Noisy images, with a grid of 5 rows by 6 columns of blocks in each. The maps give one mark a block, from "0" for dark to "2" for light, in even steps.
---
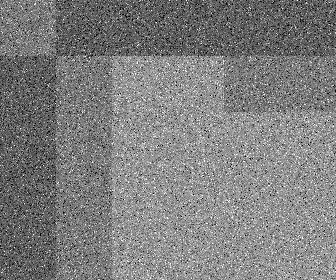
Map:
1 0 0 0 0 0
0 1 2 2 1 1
0 1 2 2 2 2
0 1 2 2 2 2
0 1 2 2 2 2
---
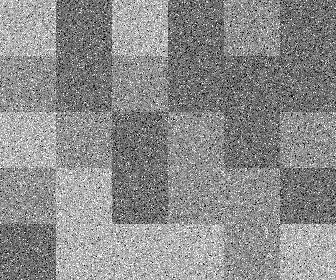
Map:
2 0 2 0 1 0
1 0 1 0 0 0
2 1 0 1 0 1
1 2 0 1 1 0
0 2 2 2 1 2
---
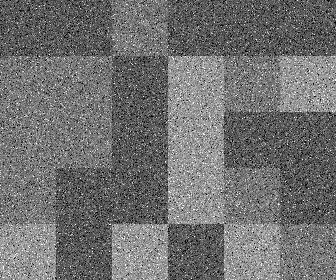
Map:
0 0 1 0 0 0
1 1 0 2 1 2
1 1 0 2 0 0
1 0 0 2 1 0
2 0 2 0 2 1
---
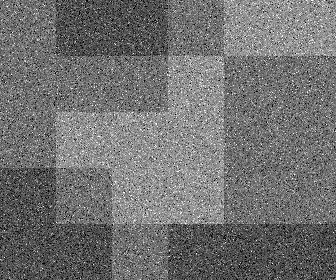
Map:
1 0 0 1 2 2
1 1 1 2 1 1
1 2 2 2 1 1
0 1 2 2 1 1
0 0 1 0 0 0
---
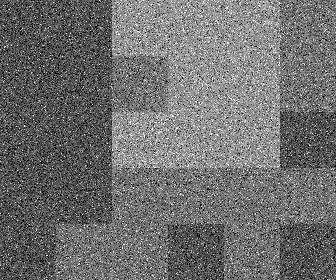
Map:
0 0 2 2 2 1
0 0 1 2 2 1
0 0 2 2 2 0
0 0 1 1 1 1
0 1 1 0 1 0
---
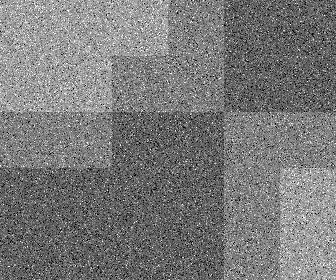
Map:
2 2 2 1 0 0
2 2 1 1 0 0
1 1 0 0 1 1
0 0 0 0 1 2
0 0 0 0 1 2
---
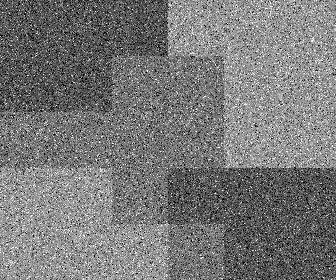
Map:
0 0 0 2 2 2
0 0 1 1 2 2
1 1 1 1 2 2
2 2 1 0 0 0
2 2 2 1 0 0
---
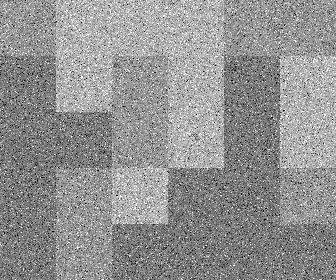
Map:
1 2 2 2 1 1
0 2 1 2 0 2
0 0 1 2 0 2
0 1 2 0 0 1
0 1 0 0 0 0
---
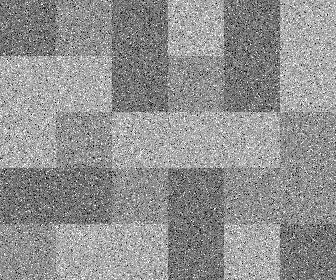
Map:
0 1 0 2 0 2
2 2 0 1 0 2
2 1 2 2 2 1
0 0 1 0 1 1
1 2 2 0 2 0
